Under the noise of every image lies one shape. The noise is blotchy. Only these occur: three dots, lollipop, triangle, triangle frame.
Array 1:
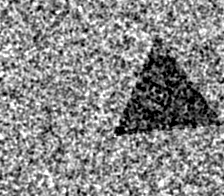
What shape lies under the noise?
triangle
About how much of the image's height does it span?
half
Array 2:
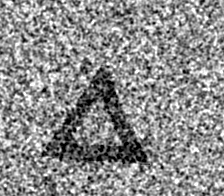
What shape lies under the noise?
triangle frame
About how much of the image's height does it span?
half
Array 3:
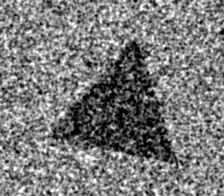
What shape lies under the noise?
triangle
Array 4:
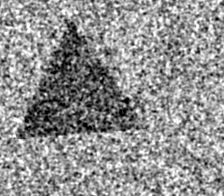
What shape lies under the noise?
triangle
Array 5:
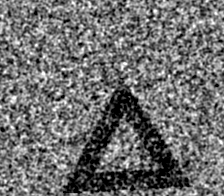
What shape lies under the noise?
triangle frame
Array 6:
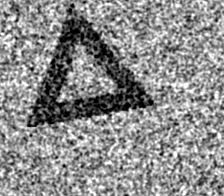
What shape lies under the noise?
triangle frame
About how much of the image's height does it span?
two thirds
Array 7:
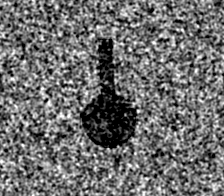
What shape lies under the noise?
lollipop
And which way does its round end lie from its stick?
down
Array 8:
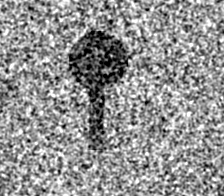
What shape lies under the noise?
lollipop
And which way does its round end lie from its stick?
up
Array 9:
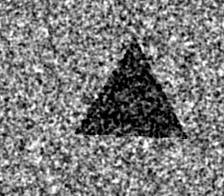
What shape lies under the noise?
triangle
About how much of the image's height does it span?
half
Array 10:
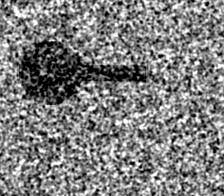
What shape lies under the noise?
lollipop
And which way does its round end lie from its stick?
left
